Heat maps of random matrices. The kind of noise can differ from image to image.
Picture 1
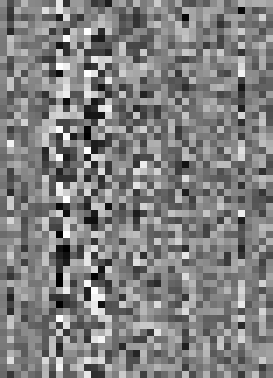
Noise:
columns of uneven size
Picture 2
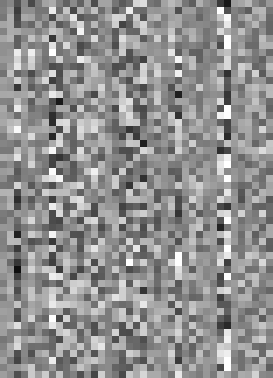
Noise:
columns of uneven size
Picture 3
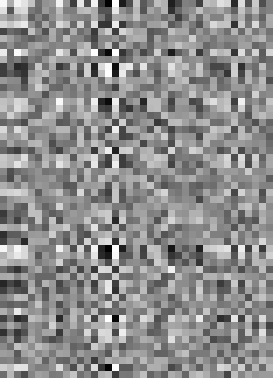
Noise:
low rank plus noise
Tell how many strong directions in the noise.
one
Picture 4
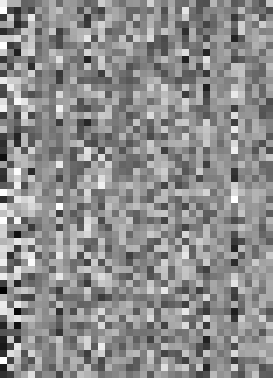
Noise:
columns of uneven size
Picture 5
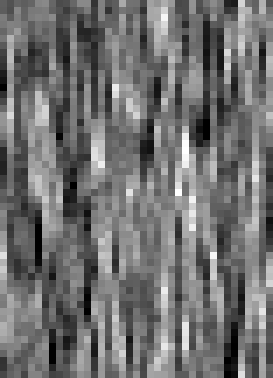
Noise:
streaked along the columns
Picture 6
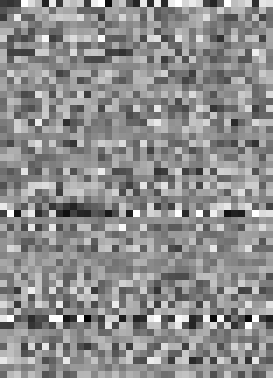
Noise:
rows of uneven size
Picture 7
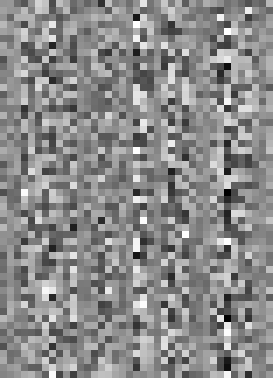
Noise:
columns of uneven size
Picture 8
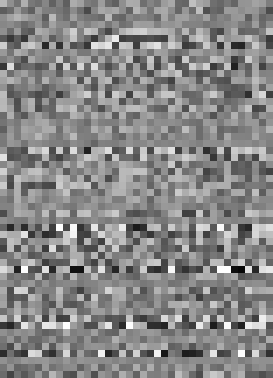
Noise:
rows of uneven size
